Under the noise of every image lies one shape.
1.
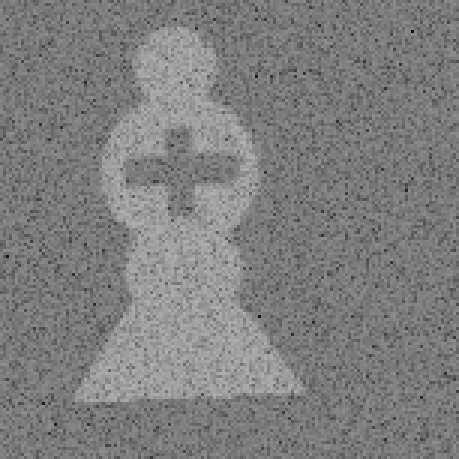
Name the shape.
chess bishop
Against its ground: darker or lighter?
lighter
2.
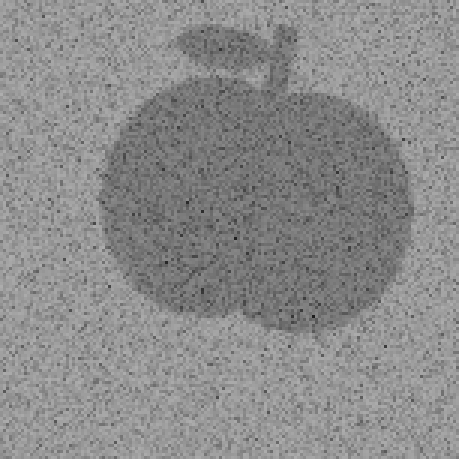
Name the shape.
apple
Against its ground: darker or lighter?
darker
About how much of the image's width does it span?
two thirds
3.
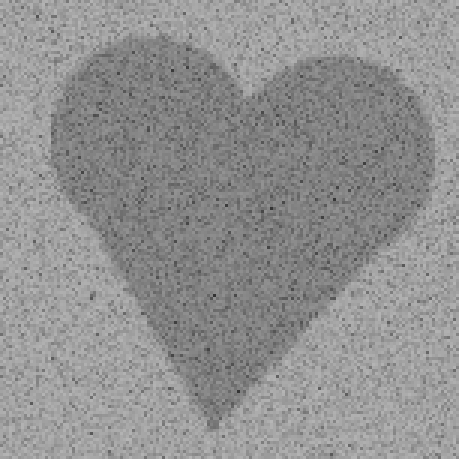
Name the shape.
heart
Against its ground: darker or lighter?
darker
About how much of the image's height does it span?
nearly all
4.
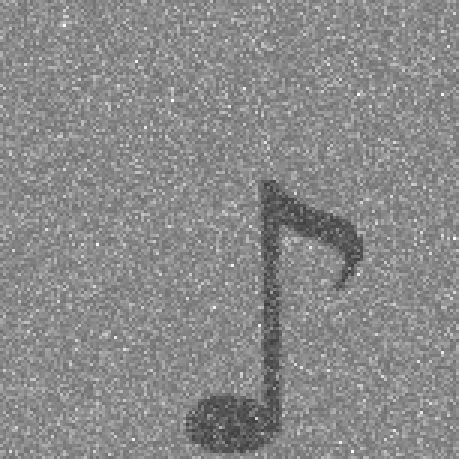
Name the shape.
musical note
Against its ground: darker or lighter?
darker
